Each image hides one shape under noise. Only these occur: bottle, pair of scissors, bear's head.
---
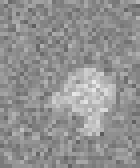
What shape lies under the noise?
bear's head
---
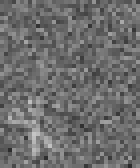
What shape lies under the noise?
pair of scissors
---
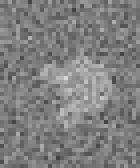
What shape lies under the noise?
bear's head
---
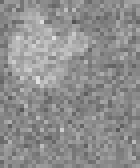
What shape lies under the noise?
bear's head
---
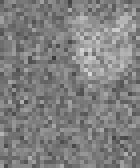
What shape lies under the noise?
bear's head
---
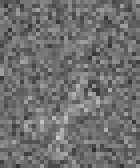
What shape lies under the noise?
pair of scissors
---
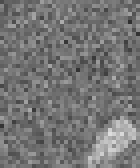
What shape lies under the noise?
bottle
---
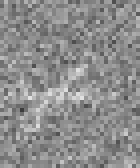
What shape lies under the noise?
pair of scissors
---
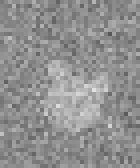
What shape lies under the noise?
bear's head
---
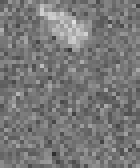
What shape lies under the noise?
bottle
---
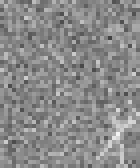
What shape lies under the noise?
pair of scissors
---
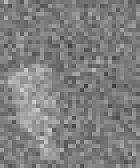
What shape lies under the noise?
bottle
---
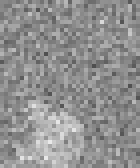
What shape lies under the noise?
bear's head
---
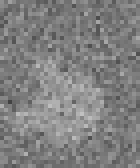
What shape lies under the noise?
bear's head
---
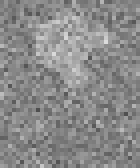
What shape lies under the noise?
bear's head
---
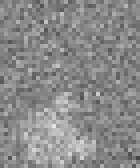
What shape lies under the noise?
bear's head
